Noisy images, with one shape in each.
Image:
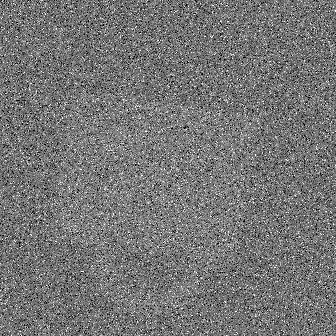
cup
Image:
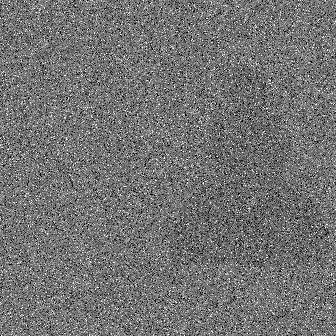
chess pawn
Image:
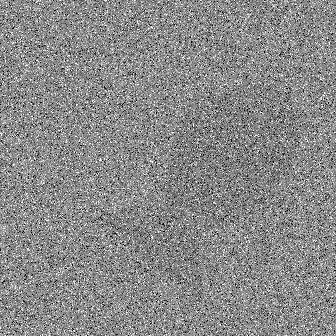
fish
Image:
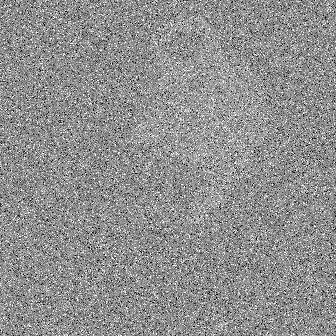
teapot
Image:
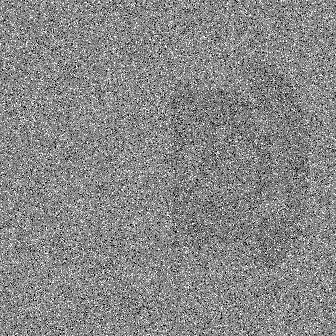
telephone
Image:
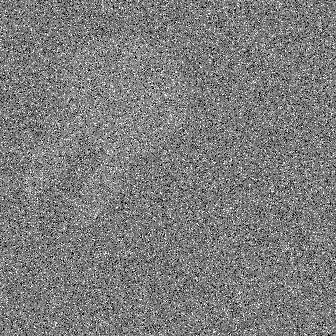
rabbit's head
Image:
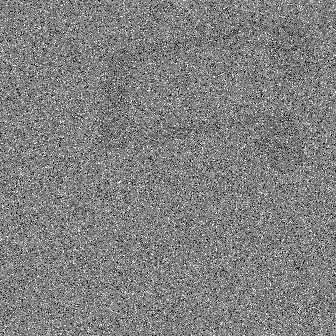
pair of musical notes
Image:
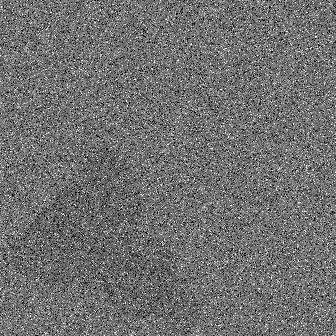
chess pawn
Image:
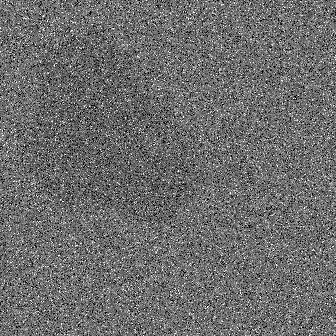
cloud
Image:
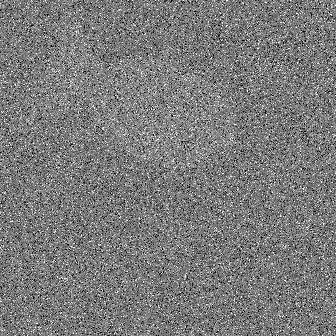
fish
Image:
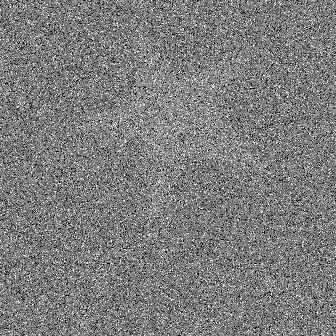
star
